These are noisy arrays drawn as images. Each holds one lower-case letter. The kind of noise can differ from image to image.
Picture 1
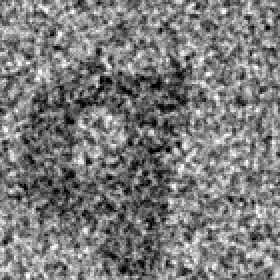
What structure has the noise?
blotchy
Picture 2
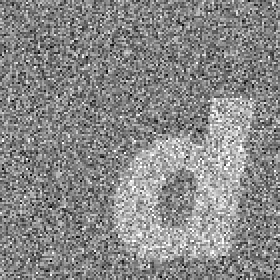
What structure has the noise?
independent entries
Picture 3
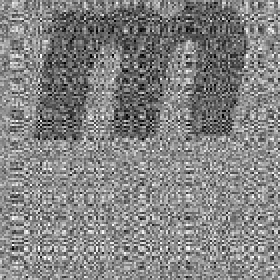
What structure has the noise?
low rank plus noise
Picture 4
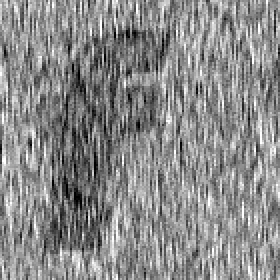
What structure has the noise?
streaked along the columns
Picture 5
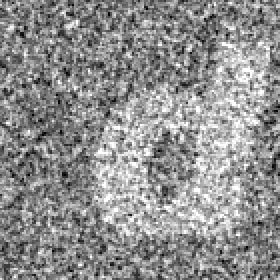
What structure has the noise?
blotchy
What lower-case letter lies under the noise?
d
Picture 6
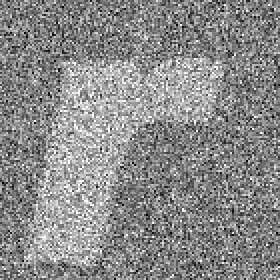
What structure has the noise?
independent entries
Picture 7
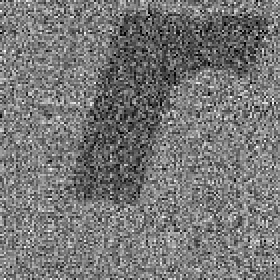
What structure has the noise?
low rank plus noise
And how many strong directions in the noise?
five to eight
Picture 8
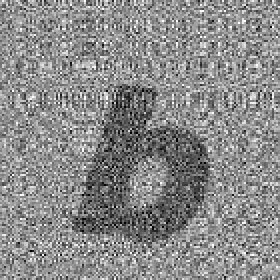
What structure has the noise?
low rank plus noise
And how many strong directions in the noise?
two
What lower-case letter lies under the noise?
b
